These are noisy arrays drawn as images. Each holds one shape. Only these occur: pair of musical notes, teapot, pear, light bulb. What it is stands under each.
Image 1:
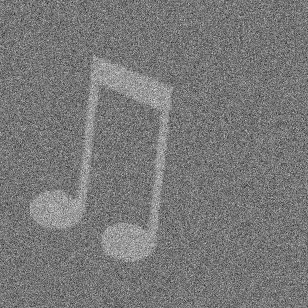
pair of musical notes
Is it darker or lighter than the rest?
lighter
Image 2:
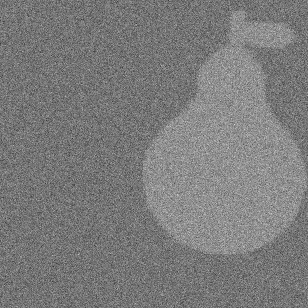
pear
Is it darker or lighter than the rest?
lighter
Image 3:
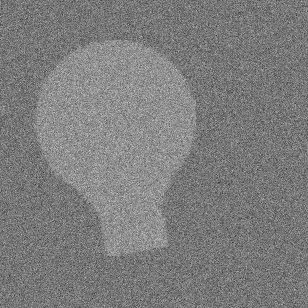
light bulb
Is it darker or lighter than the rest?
lighter
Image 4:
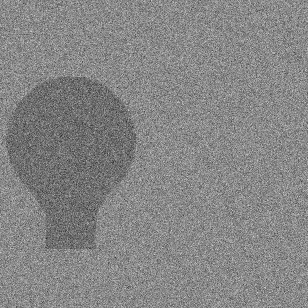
light bulb
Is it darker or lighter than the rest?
darker
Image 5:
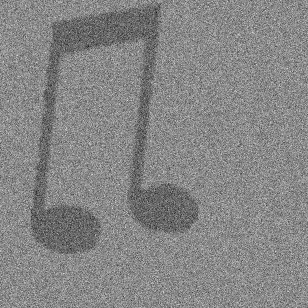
pair of musical notes
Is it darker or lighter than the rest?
darker
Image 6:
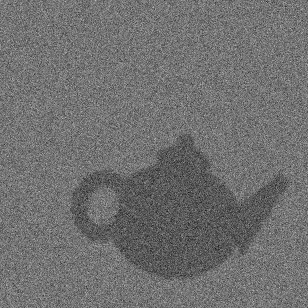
teapot
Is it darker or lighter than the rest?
darker
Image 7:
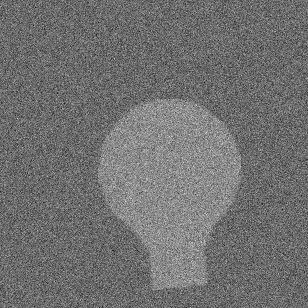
light bulb
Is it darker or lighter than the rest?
lighter
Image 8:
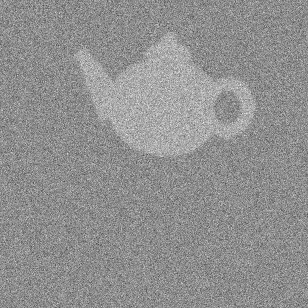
teapot
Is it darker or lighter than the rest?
lighter
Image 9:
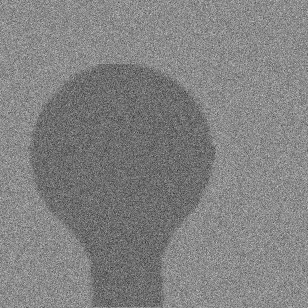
light bulb
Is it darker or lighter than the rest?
darker
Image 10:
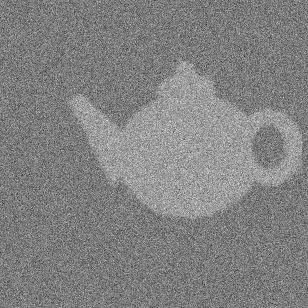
teapot
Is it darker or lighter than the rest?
lighter
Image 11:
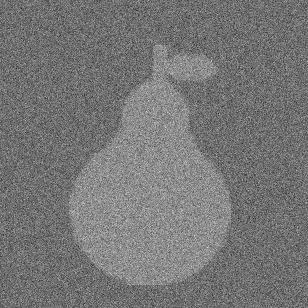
pear
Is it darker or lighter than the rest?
lighter
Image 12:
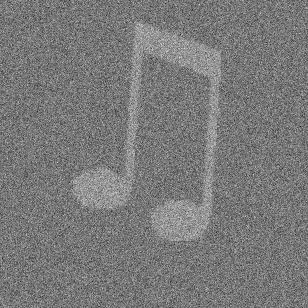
pair of musical notes
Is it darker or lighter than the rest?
lighter
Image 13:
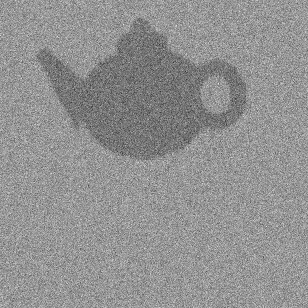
teapot
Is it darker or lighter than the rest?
darker
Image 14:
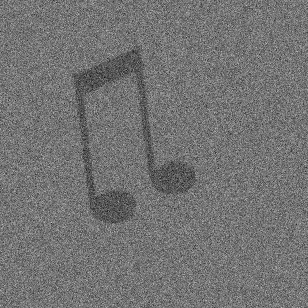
pair of musical notes
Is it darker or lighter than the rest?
darker
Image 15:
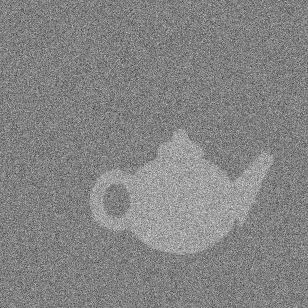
teapot
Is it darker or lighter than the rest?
lighter
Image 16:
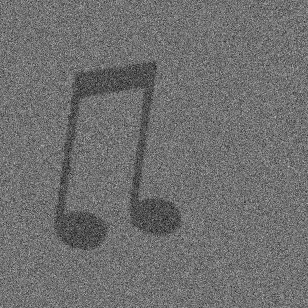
pair of musical notes
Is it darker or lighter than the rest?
darker
